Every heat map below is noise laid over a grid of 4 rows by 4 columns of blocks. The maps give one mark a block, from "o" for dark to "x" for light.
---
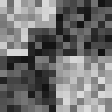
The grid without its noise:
xxoo
xooo
ooxx
ooxx
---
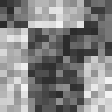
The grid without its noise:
oxxo
xooo
xoox
xoox
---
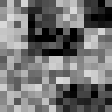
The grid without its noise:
xoxo
xoox
xxxx
xxoo
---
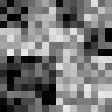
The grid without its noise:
oxox
xxxo
ooxx
ooxx
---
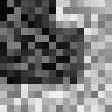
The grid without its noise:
ooxx
ooox
ooox
xxxx
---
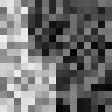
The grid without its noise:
xooo
xooo
xxoo
xxoo
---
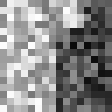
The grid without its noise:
xxxo
xxoo
xxoo
xxoo
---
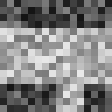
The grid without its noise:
oooo
xxxx
xxxx
ooxo
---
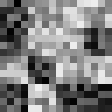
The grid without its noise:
oxxx
oxxo
xoxx
oxoo
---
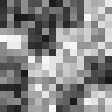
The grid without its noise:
ooox
xoxx
oxxo
oxox
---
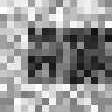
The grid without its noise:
xxxx
xooo
xooo
xxxx
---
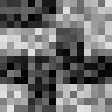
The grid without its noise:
ooxx
xxox
oooo
xoxx
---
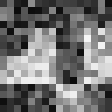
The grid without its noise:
oooo
oxox
xxox
ooxo
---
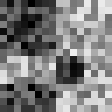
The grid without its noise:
ooxx
ooxx
xxox
ooxx
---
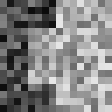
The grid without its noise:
ooxx
oxxx
oxxx
ooxx
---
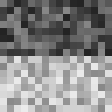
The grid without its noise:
oooo
oooo
xxxx
xxxx
